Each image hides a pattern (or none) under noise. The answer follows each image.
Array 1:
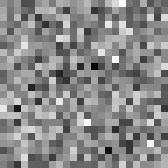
only noise
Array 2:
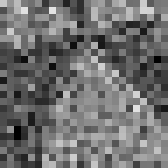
spokes from one point
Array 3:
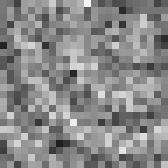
rings round one point
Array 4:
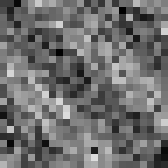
diagonal stripes
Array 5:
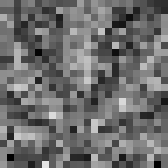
spokes from one point
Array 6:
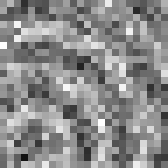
rings round one point
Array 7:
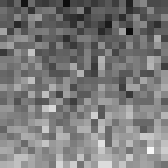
a smooth slope
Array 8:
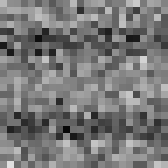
horizontal stripes
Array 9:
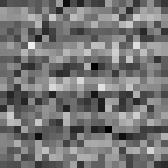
horizontal stripes
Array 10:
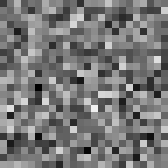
only noise
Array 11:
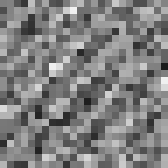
diagonal stripes
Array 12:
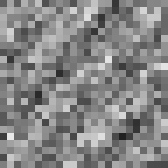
diagonal stripes
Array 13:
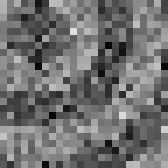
rings round one point
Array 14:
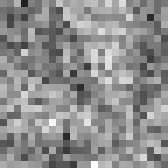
spokes from one point
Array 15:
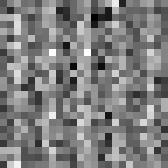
vertical stripes
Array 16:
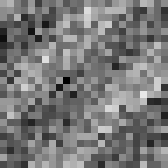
diagonal stripes
